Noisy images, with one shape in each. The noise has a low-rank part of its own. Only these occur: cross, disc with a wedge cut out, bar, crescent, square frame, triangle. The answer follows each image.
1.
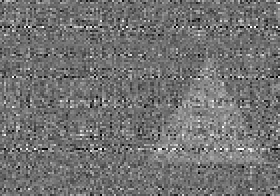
light triangle
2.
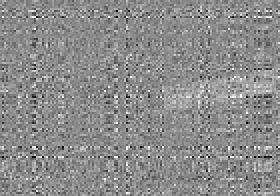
light bar, middle right
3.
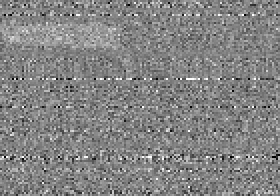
light bar, top left
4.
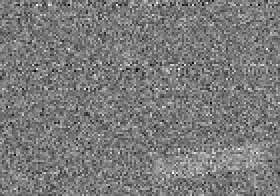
light bar, bottom right
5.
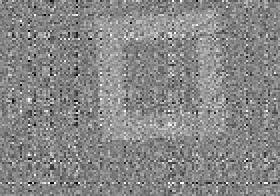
light square frame
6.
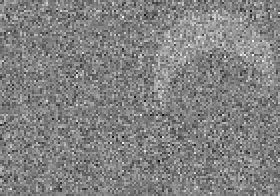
light crescent
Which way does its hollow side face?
down
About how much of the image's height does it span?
half
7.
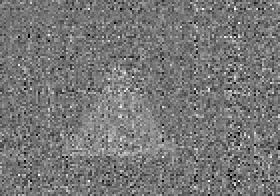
light triangle
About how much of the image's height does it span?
half
